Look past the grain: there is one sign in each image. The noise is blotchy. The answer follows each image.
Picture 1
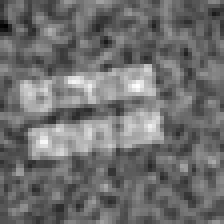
equals sign
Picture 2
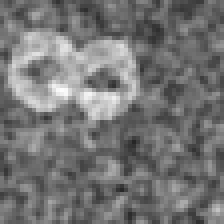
infinity sign
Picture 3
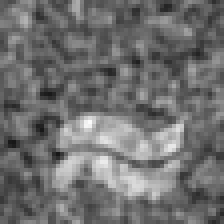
approximately sign
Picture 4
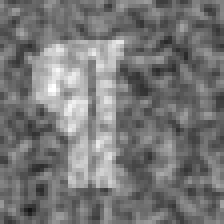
pilcrow
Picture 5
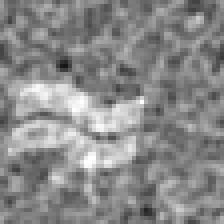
approximately sign
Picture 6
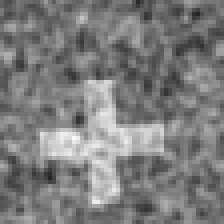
plus sign
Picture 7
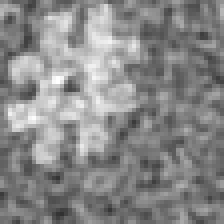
hash sign
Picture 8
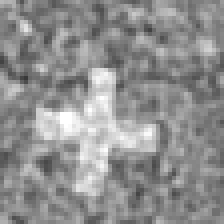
plus sign
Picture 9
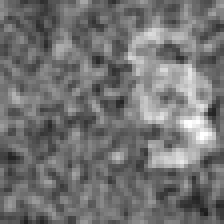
section sign
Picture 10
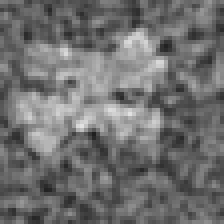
not-equal sign
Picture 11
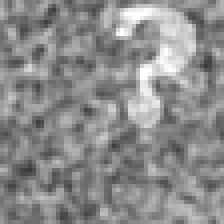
question mark
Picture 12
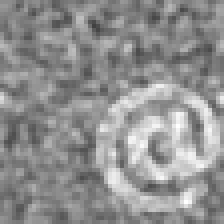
at sign
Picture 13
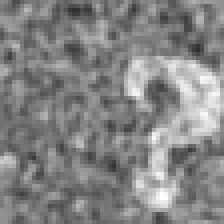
question mark
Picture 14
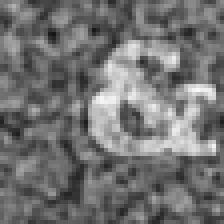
ampersand
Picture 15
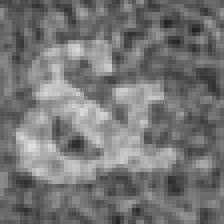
ampersand
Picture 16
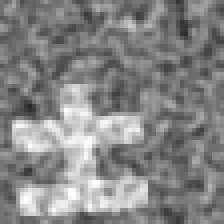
plus-minus sign
